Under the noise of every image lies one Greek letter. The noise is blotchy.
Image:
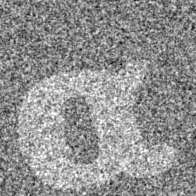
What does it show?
light alpha
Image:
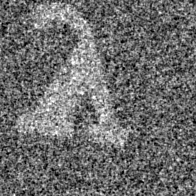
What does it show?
light lambda
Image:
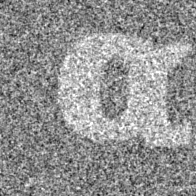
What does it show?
light alpha
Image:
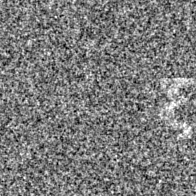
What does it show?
light xi, middle right
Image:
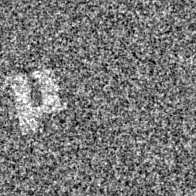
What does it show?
light mu, middle left
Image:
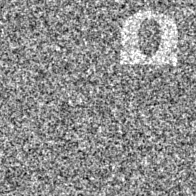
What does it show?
light omega, top right
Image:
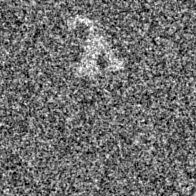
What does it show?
light lambda, top middle
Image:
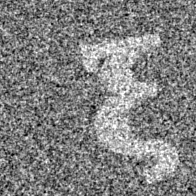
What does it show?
light xi
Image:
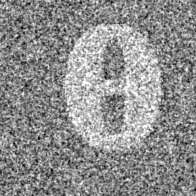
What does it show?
light theta
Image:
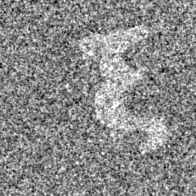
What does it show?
light xi
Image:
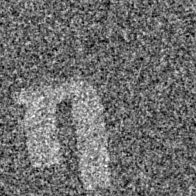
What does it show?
light eta
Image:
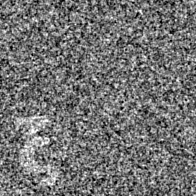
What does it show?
light xi, bottom left
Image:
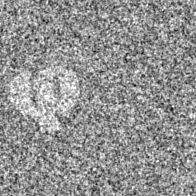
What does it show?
light phi, middle left
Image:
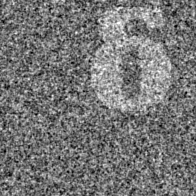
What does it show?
light delta
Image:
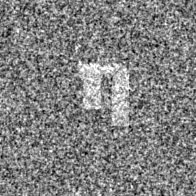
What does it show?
light eta, centre
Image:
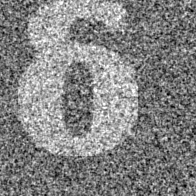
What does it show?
light delta
